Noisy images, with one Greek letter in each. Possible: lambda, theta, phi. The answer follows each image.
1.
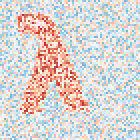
lambda
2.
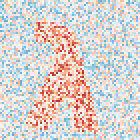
lambda
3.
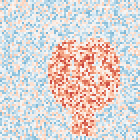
phi
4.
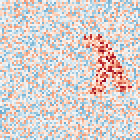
lambda
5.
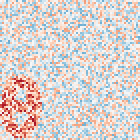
theta
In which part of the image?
bottom left
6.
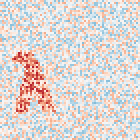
lambda
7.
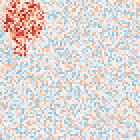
phi
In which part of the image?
top left
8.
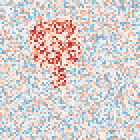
phi
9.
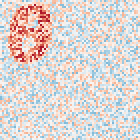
theta
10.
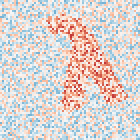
lambda
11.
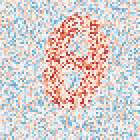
theta
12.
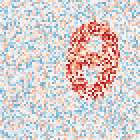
theta
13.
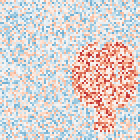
phi
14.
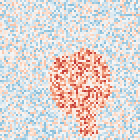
phi
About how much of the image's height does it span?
two thirds
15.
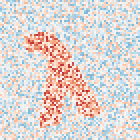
lambda
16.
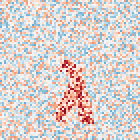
lambda
